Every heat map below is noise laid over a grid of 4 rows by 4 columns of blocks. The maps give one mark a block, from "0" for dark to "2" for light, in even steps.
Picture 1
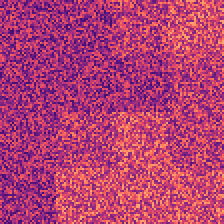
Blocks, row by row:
0 0 1 2
0 0 0 1
0 1 2 1
0 2 2 2
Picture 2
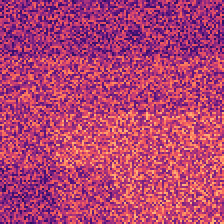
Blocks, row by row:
0 0 0 0
1 1 1 1
1 2 2 2
0 1 2 2
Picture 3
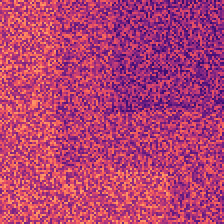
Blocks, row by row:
2 1 0 0
2 1 0 0
2 1 1 1
2 2 2 1
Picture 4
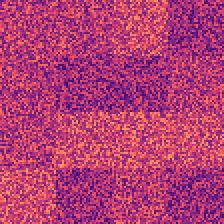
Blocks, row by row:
1 1 2 0
1 0 0 1
1 2 2 2
2 0 1 0
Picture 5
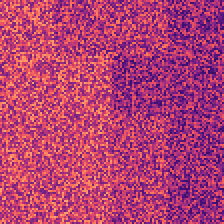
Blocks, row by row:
2 1 1 0
2 2 0 0
2 2 1 0
2 2 1 0
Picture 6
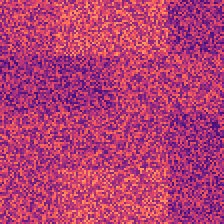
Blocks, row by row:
1 2 2 0
0 0 1 1
1 1 1 0
1 2 2 0
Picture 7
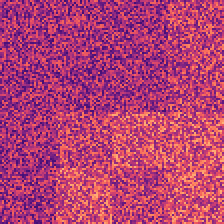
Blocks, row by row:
0 0 0 1
0 0 0 1
0 1 2 2
0 2 1 2
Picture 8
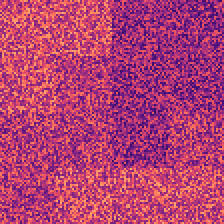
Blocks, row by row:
2 2 0 0
2 1 0 0
1 1 0 1
1 2 2 2
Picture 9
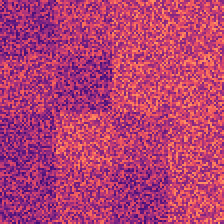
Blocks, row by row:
0 1 2 2
1 0 2 2
0 2 1 2
0 1 0 2
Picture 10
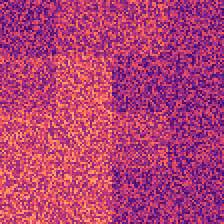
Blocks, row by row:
0 1 1 0
1 2 0 0
2 2 1 0
2 2 0 0
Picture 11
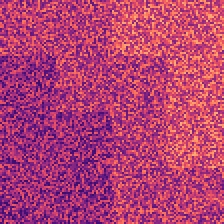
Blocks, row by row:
1 1 2 2
0 1 1 2
0 0 1 2
0 0 1 1
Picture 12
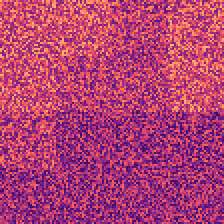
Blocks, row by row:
2 2 1 2
2 1 1 2
1 0 0 0
0 0 0 0
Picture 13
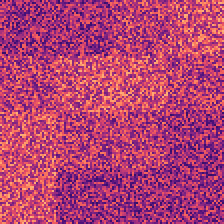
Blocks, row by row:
0 0 1 2
1 2 2 1
2 1 1 0
2 0 0 0
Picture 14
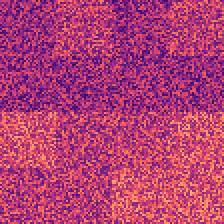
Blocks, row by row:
0 1 0 1
0 0 0 0
2 1 1 2
1 1 2 2
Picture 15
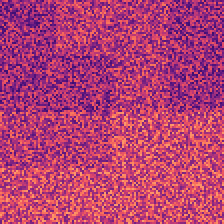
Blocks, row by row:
0 1 1 0
0 0 1 0
1 1 2 2
2 2 2 2
